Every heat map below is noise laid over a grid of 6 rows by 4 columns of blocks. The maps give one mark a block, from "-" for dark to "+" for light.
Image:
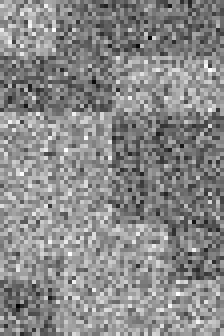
+---
--++
++--
++--
+++-
-+++
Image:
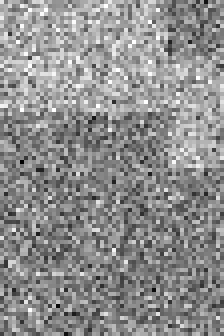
+++-
++++
---+
----
----
----
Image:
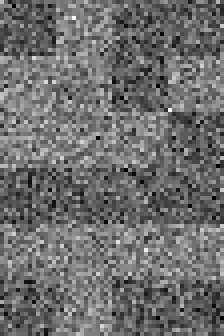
-+--
++-+
+++-
----
++++
-+--
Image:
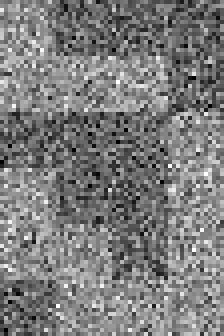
+---
+++-
---+
+--+
++-+
-+++
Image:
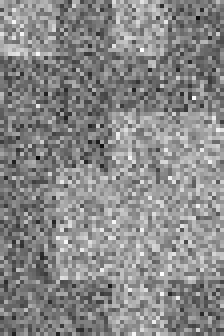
+-+-
----
--++
-+++
-+++
--+-
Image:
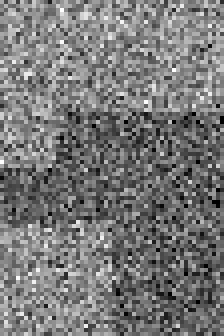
++++
++++
+---
----
++--
++--
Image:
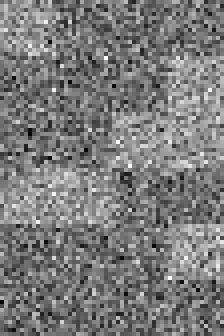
+---
---+
--++
++--
---+
----
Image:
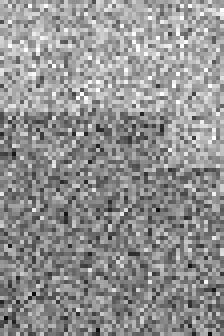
++++
++++
---+
----
----
----
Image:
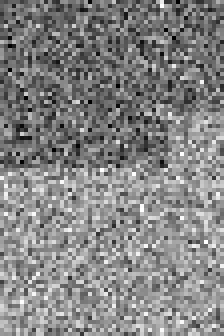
----
----
---+
++++
++++
++++
